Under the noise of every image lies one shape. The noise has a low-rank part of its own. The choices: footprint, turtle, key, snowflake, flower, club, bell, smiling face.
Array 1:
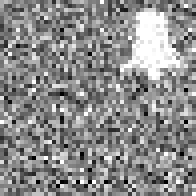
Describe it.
light bell, top right
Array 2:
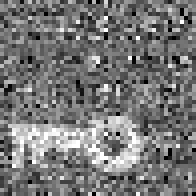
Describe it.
light key
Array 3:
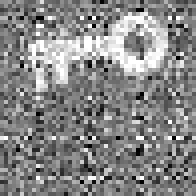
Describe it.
light key
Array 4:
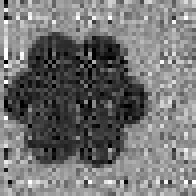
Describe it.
dark flower
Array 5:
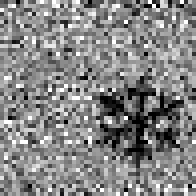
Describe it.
dark snowflake
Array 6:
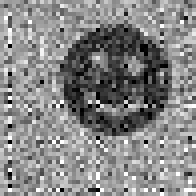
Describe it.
dark smiling face
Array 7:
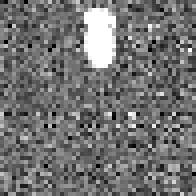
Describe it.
light footprint, top middle
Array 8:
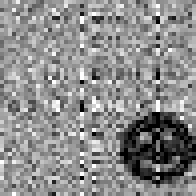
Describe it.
dark smiling face, bottom right
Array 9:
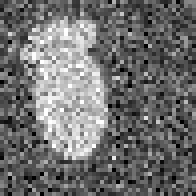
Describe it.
light footprint
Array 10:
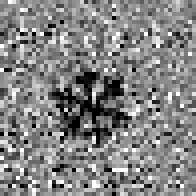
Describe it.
dark snowflake, centre
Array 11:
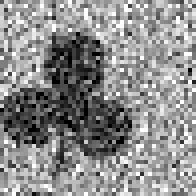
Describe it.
dark club
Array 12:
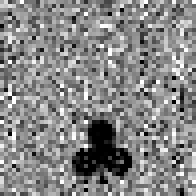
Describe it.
dark club, bottom middle
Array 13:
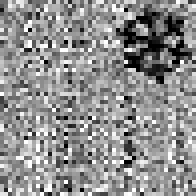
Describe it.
dark snowflake, top right
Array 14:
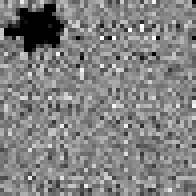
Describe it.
dark turtle, top left
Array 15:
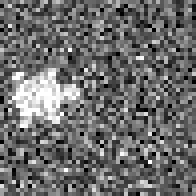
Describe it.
light turtle, middle left
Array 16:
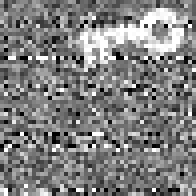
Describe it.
light key
